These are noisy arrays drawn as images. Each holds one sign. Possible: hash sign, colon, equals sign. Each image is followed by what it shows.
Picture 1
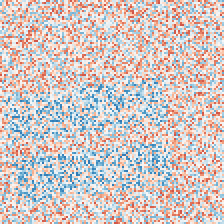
equals sign
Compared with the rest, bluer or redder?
bluer
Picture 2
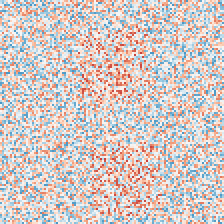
colon
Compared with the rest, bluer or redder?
redder
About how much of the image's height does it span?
nearly all
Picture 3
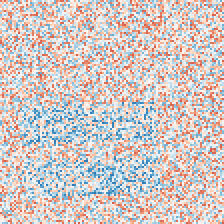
equals sign
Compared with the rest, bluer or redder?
bluer
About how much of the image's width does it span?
two thirds
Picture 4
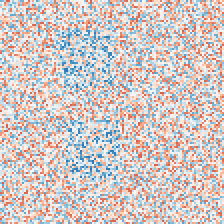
colon
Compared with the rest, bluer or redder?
bluer
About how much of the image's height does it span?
two thirds
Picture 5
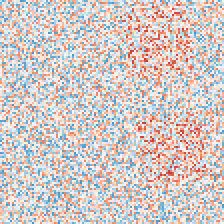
colon
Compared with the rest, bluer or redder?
redder
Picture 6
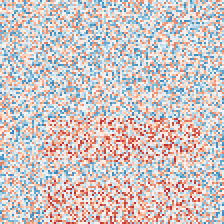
equals sign
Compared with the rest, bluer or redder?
redder
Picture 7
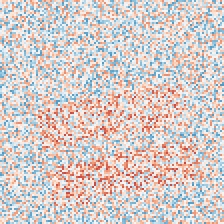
equals sign
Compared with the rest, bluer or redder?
redder
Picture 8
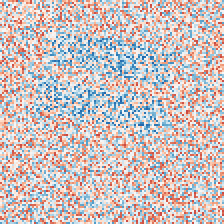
equals sign
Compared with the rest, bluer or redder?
bluer
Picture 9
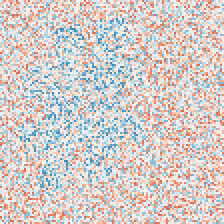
hash sign
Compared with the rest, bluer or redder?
bluer
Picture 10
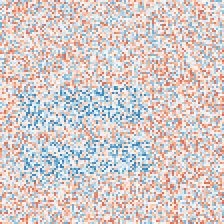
equals sign
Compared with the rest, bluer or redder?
bluer
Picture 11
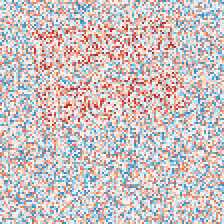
equals sign
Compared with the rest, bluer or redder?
redder
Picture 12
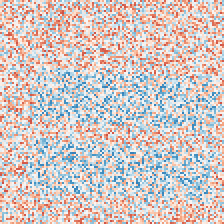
equals sign
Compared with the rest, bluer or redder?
bluer
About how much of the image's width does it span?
nearly all
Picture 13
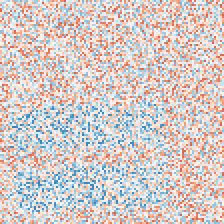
equals sign
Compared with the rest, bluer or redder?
bluer
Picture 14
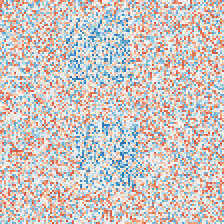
colon
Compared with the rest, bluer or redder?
bluer
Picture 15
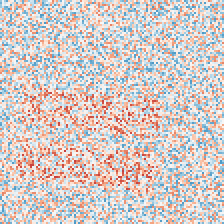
equals sign
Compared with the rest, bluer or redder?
redder
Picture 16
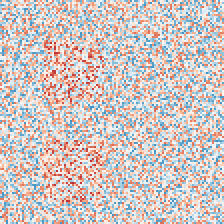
colon
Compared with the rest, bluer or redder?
redder
